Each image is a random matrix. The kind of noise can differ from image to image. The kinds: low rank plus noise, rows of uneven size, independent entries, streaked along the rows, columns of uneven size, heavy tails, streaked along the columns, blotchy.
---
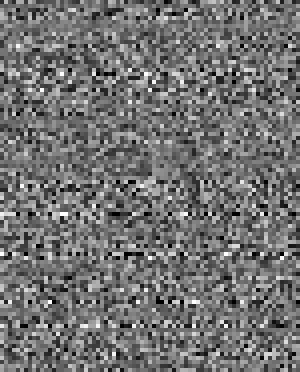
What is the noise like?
rows of uneven size
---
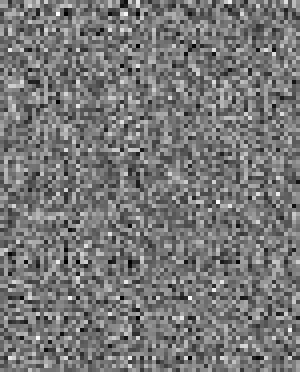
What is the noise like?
low rank plus noise
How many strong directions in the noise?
two
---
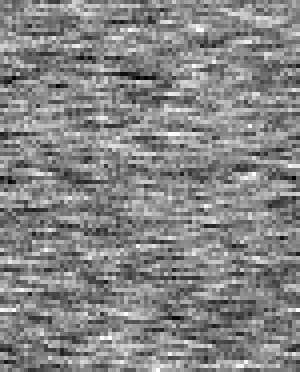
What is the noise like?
streaked along the rows
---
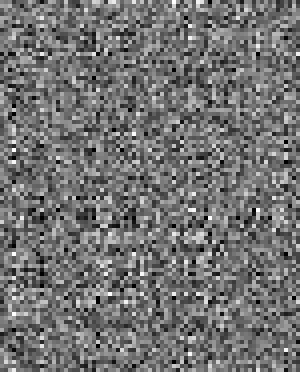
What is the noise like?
low rank plus noise
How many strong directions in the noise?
three or four
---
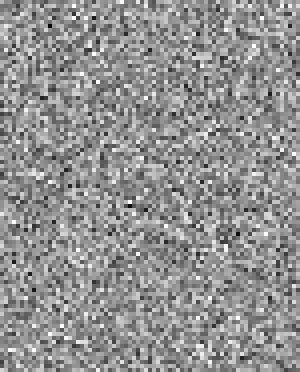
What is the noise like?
independent entries
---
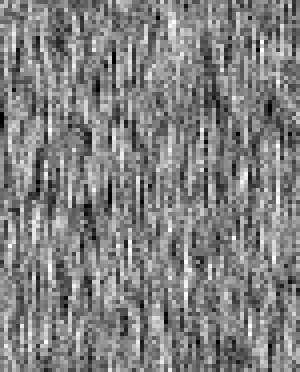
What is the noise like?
streaked along the columns
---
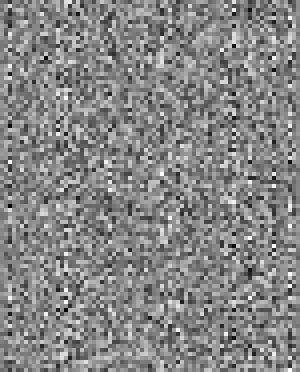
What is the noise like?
columns of uneven size
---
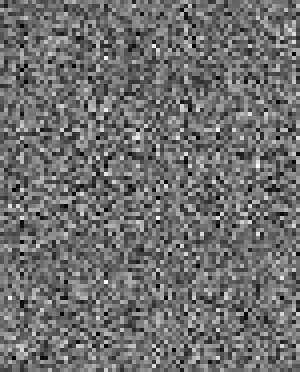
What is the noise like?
low rank plus noise
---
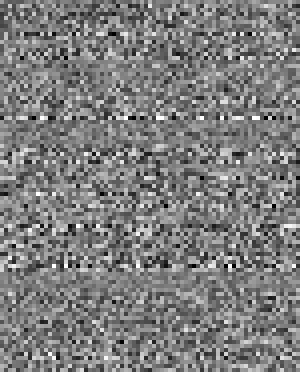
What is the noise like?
rows of uneven size
